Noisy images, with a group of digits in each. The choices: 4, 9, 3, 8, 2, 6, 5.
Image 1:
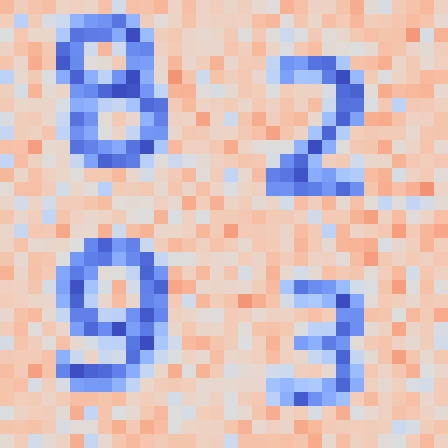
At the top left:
8
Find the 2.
top right
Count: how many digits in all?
4
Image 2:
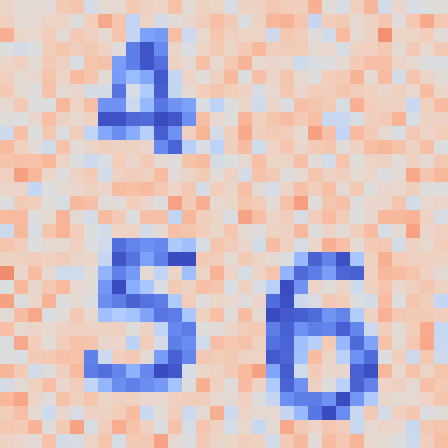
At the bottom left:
5
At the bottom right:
6
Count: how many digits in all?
3
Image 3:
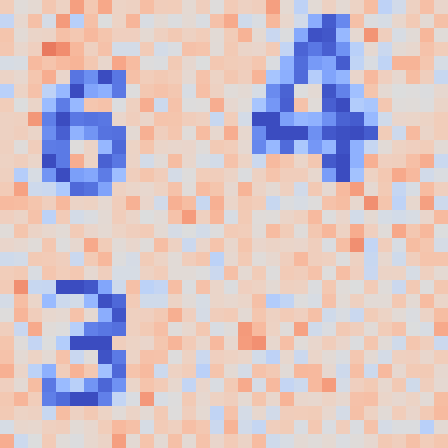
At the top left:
6
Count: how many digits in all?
3
